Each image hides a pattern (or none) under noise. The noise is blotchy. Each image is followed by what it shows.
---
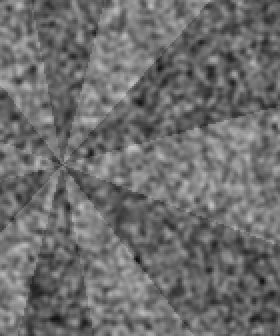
spokes from one point
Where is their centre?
middle left
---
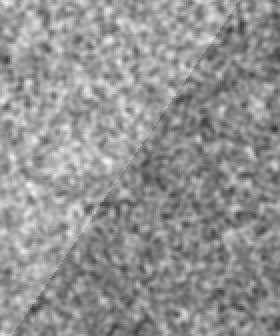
a sharp edge
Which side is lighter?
top left
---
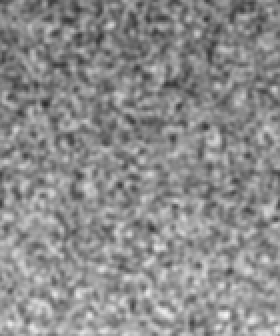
a smooth slope
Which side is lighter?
bottom
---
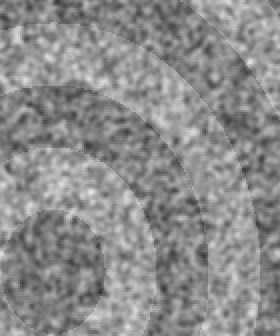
rings round one point
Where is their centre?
bottom left
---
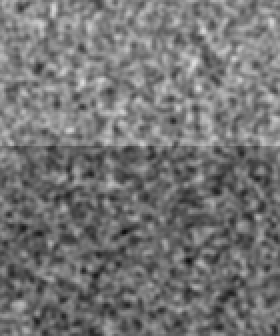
a sharp edge
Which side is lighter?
top
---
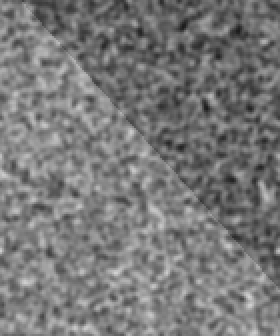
a sharp edge
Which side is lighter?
bottom left
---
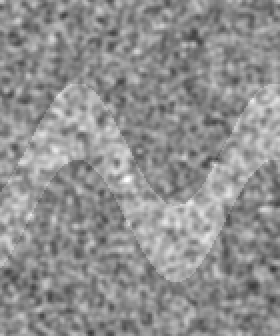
a wavy band
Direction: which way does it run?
left to right
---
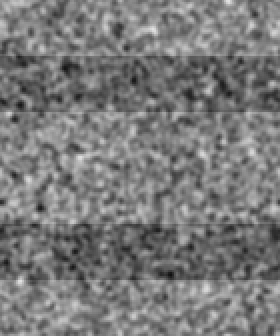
horizontal stripes
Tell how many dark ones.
2
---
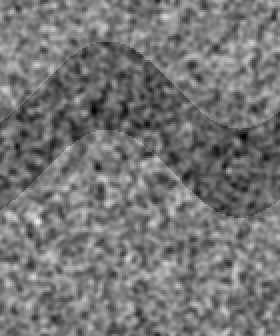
a wavy band
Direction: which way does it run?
left to right
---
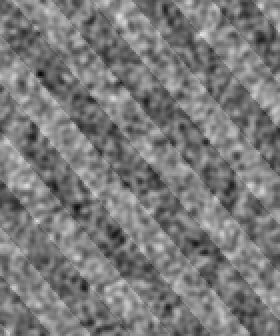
diagonal stripes
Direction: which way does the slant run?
top left to bottom right
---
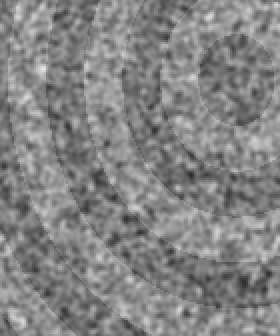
rings round one point
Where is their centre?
top right
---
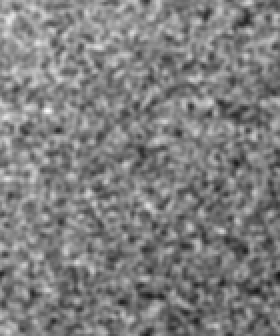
a smooth slope
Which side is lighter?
top left
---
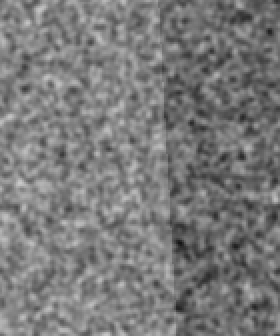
a sharp edge
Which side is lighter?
left
